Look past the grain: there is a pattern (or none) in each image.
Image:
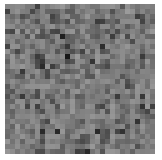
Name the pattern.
only noise
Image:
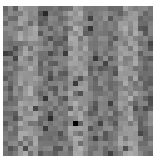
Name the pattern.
vertical stripes
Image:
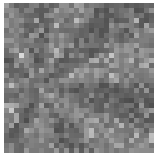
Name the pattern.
spokes from one point
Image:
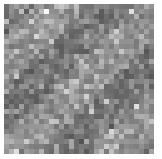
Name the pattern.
diagonal stripes
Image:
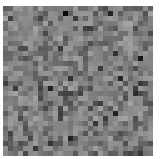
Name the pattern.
only noise
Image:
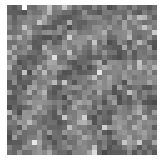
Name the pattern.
rings round one point
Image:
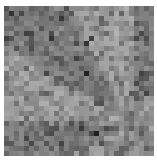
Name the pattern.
spokes from one point
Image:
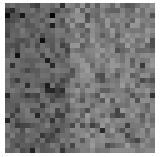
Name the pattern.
a sharp edge
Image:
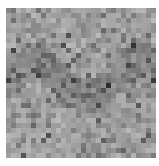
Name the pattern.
a wavy band
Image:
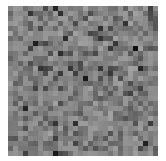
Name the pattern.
only noise
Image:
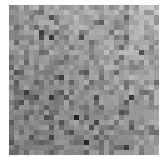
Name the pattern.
a smooth slope
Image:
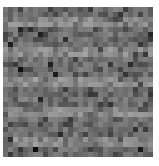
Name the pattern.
horizontal stripes
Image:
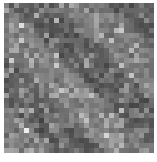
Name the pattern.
diagonal stripes
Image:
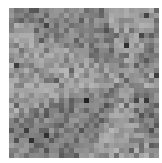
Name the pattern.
spokes from one point
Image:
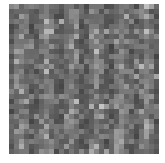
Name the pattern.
vertical stripes
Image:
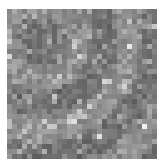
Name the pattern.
rings round one point
